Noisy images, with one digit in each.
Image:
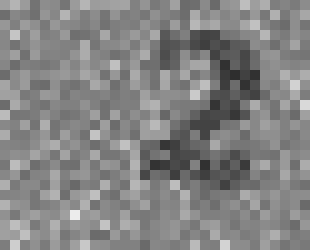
dark 2
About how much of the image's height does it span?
two thirds
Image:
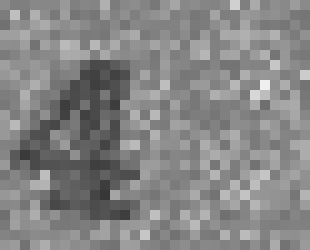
dark 4
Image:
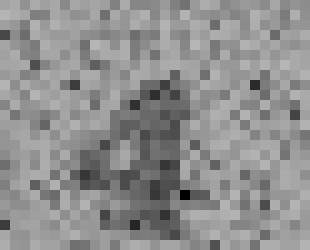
dark 4
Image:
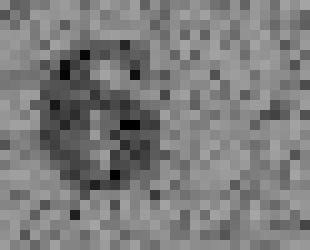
dark 6
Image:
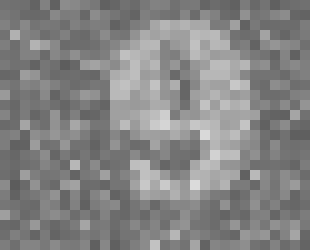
light 9
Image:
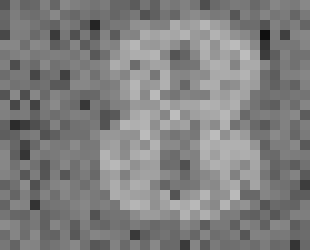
light 8
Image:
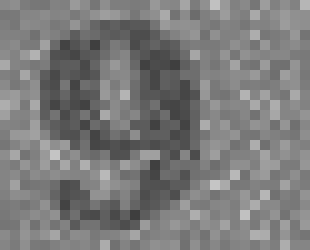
dark 9
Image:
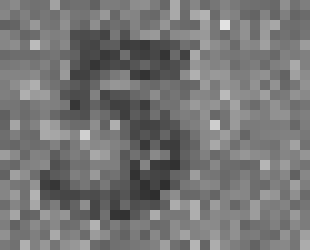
dark 5
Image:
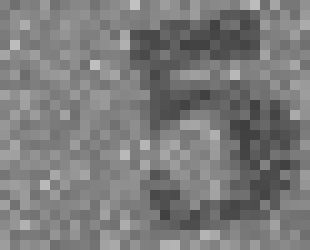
dark 5
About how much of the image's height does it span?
nearly all
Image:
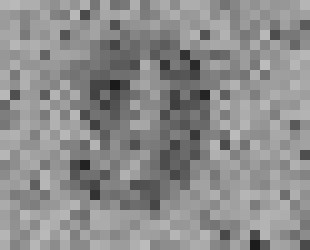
dark 9
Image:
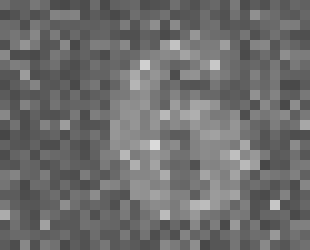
light 6
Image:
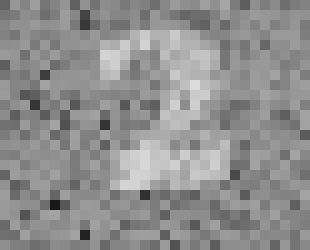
light 2
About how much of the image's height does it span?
two thirds
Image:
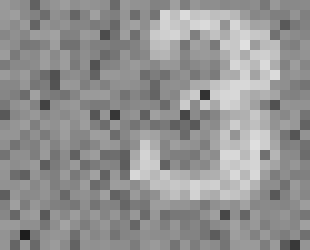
light 3
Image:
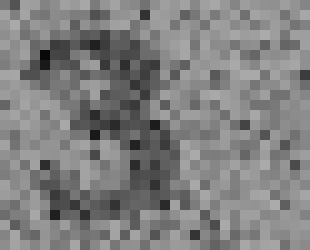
dark 3
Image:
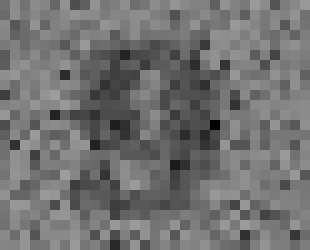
dark 9
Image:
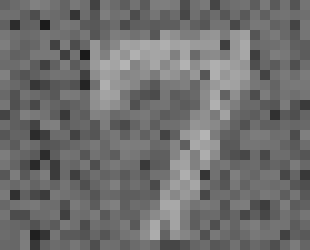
light 7
